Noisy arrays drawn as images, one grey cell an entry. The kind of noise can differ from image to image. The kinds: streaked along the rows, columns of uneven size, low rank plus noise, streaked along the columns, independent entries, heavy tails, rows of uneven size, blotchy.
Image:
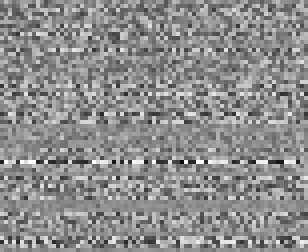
rows of uneven size
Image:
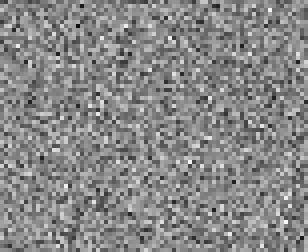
independent entries
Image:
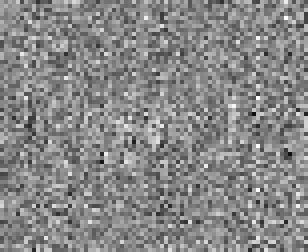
low rank plus noise
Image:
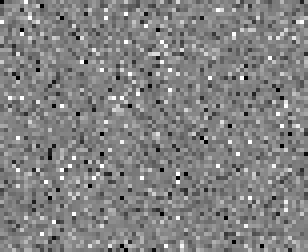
heavy tails
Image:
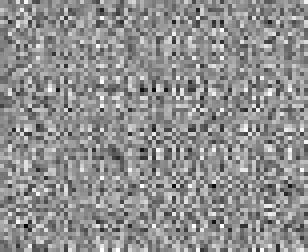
low rank plus noise
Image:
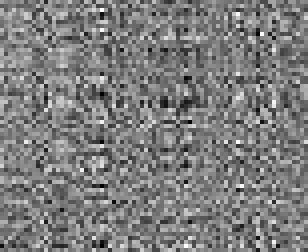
low rank plus noise
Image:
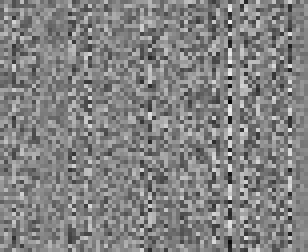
columns of uneven size
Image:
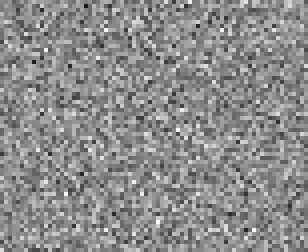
independent entries
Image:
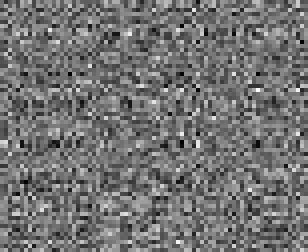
low rank plus noise
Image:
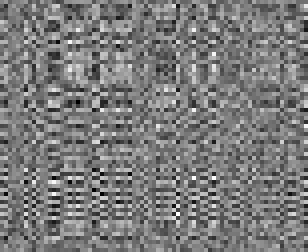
low rank plus noise
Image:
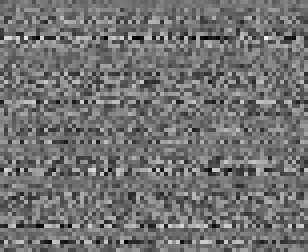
rows of uneven size
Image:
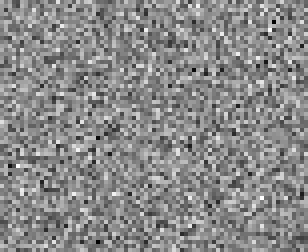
independent entries
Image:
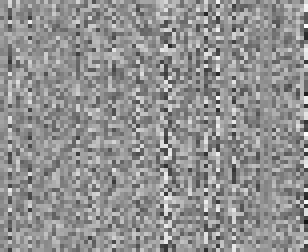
columns of uneven size
